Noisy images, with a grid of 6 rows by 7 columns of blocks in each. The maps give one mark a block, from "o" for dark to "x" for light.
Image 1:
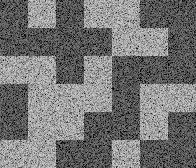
o x o x x o o
o o o o x x o
x x o x o o o
o x x x o x x
o x x o o x o
x x o o x o o
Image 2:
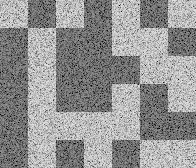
x o x o x o x
o x o o x x o
o x o o o x x
o x o o x o x
o x x x x o o
o x o x o x x
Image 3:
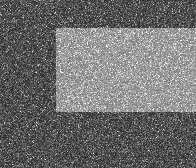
o o o o o o o
o o x x x x x
o o x x x x x
o o x x x x x
o o o o o o o
o o o o o o o
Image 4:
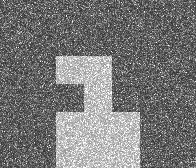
o o o o o o o
o o o o o o o
o o x x o o o
o o o x o o o
o o x x x o o
o o x x x o o
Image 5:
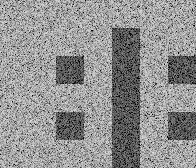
x x x x x x x
x x x x o x x
x x o x o x o
x x x x o x x
x x o x o x o
x x x x o x x
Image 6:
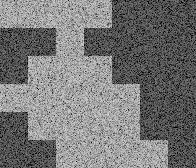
x x x x o o o
o o x o o o o
o x x x o o o
x x x x x o o
o x x x x o o
o o x x x x o
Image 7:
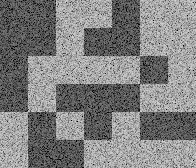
o o x x o x x
o o x o o x x
o x x x x o x
o x o o o x x
x o x o x o o
x o o x x x x
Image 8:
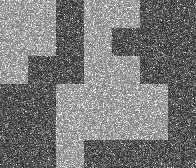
x x o x x o o
x x o x o o o
x o o x x o o
o o x x x x o
o o x x x x o
o o x o o o o
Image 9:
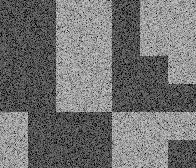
o o x x o x x
o o x x o x x
o o x x o o x
o o x x o o o
x o o o x x x
x o o o x x o
